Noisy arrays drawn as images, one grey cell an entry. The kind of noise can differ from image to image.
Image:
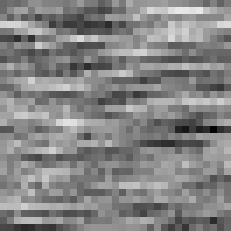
streaked along the rows
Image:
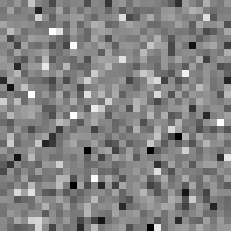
heavy tails
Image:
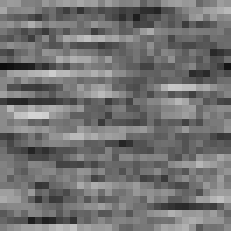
streaked along the rows
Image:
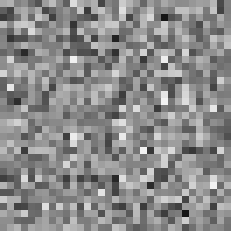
low rank plus noise
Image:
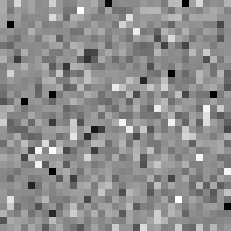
heavy tails
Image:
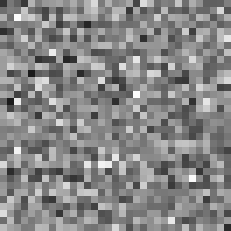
independent entries
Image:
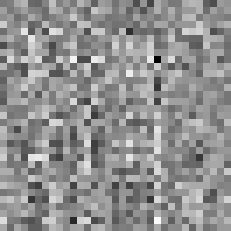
low rank plus noise
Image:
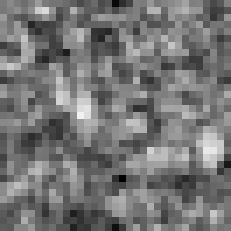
blotchy
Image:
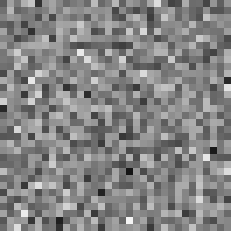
independent entries
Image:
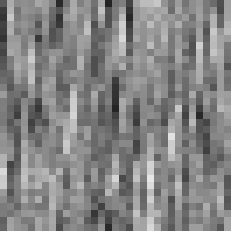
streaked along the columns
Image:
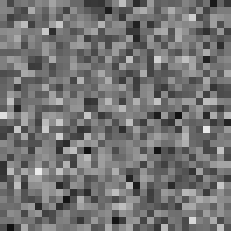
independent entries
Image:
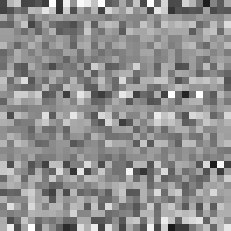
rows of uneven size
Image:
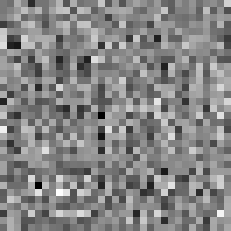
low rank plus noise
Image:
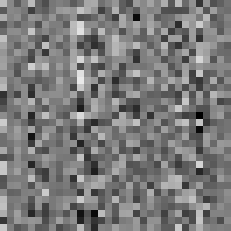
columns of uneven size
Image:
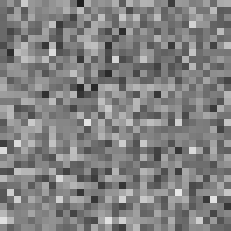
low rank plus noise
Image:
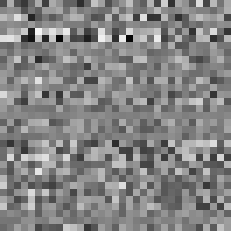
rows of uneven size
